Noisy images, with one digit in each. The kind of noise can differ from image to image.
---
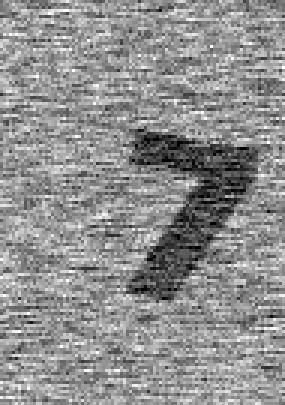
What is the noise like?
streaked along the rows
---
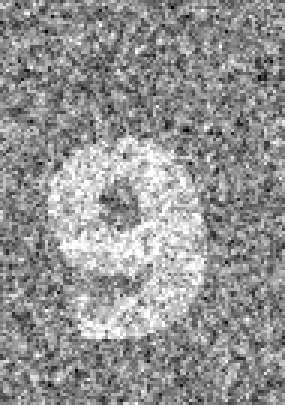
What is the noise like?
blotchy
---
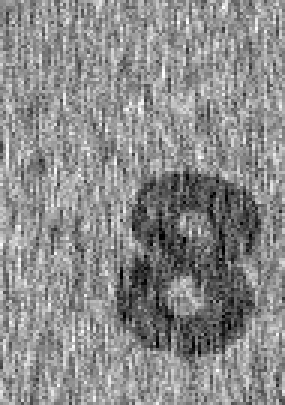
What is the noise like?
streaked along the columns
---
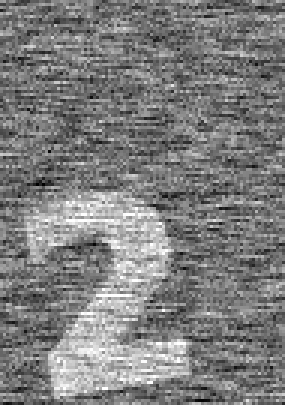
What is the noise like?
streaked along the rows
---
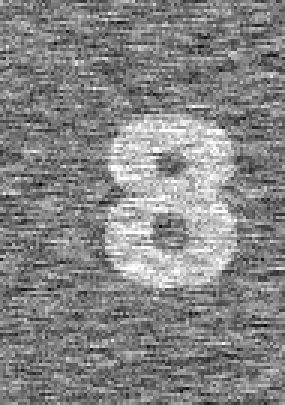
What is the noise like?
streaked along the rows
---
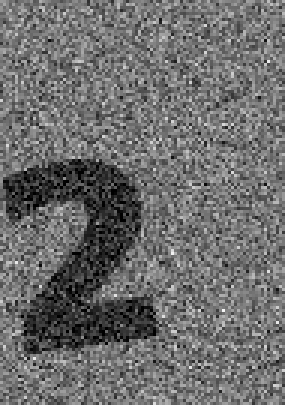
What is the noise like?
low rank plus noise
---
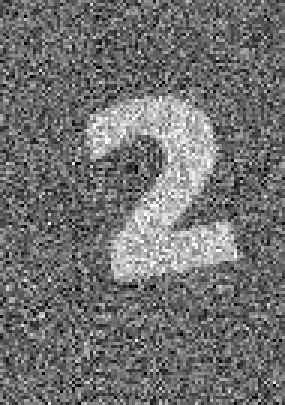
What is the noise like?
low rank plus noise
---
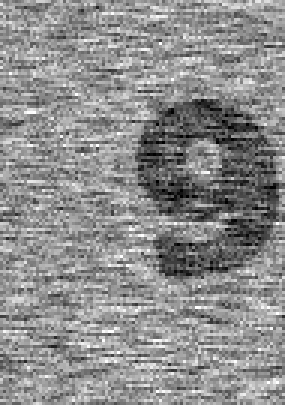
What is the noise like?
streaked along the rows
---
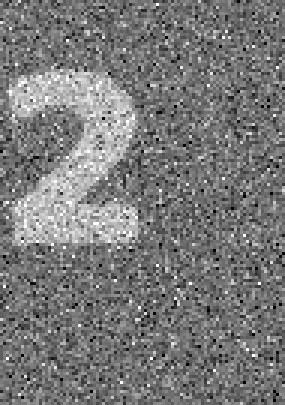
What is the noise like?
heavy tails
